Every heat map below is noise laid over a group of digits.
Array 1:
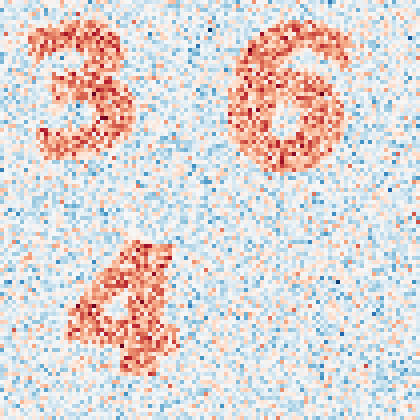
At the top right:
6
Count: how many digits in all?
3
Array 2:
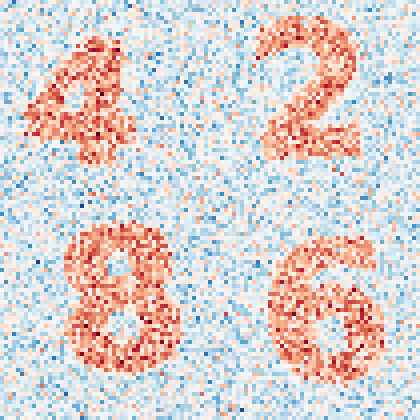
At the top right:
2
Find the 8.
bottom left
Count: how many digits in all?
4
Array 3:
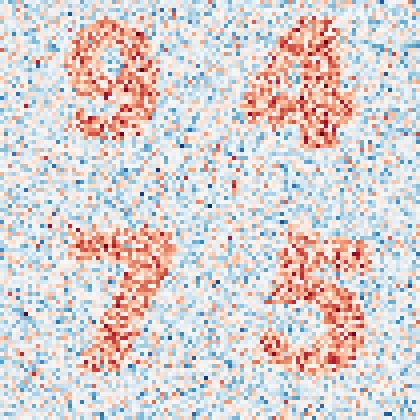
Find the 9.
top left
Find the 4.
top right
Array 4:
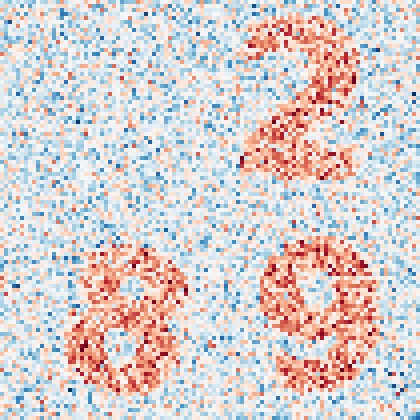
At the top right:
2
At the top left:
nothing
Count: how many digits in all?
3
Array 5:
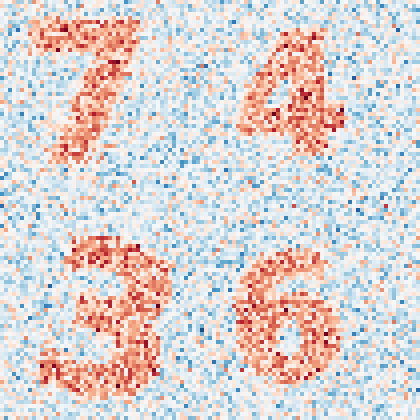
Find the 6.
bottom right
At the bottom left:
3
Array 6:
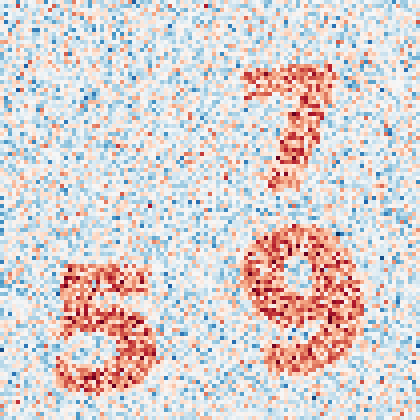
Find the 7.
top right
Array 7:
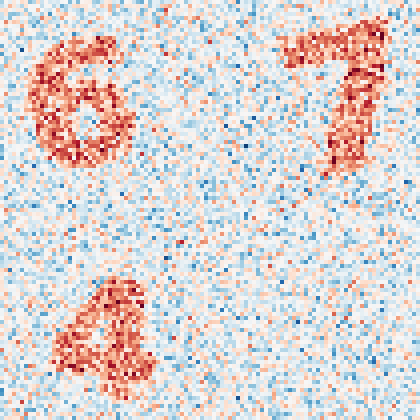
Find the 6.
top left
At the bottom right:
nothing
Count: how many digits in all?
3
